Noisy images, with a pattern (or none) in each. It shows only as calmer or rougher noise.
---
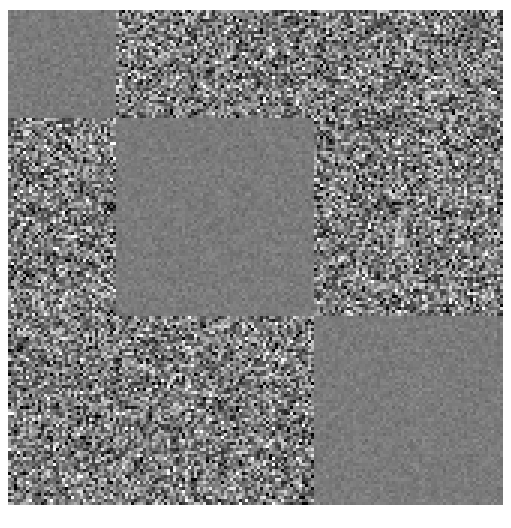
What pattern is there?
blocks along the diagonal
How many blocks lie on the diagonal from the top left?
3
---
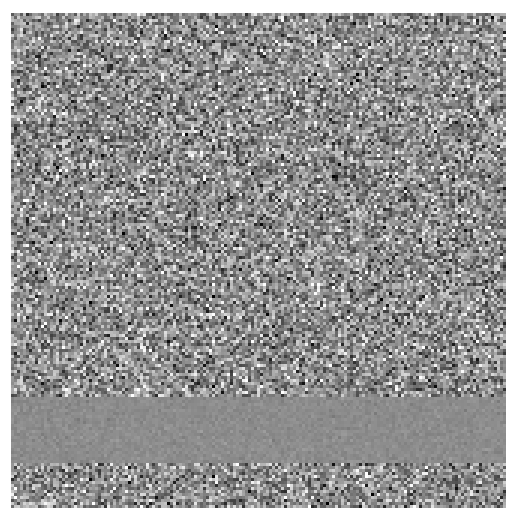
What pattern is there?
one band of rows
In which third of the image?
bottom
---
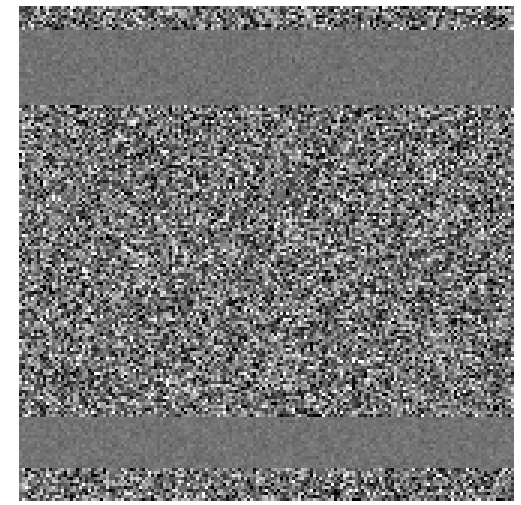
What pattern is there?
bands of rows
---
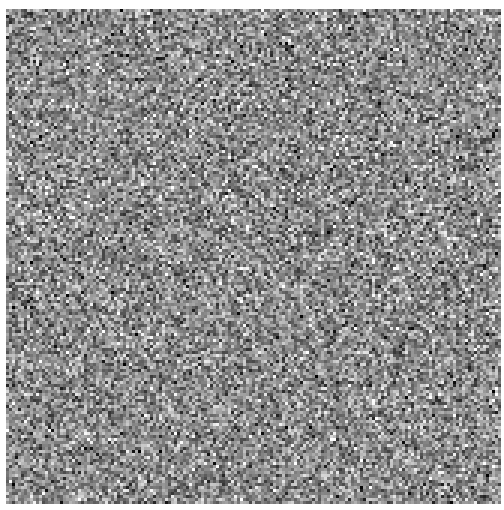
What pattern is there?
only noise
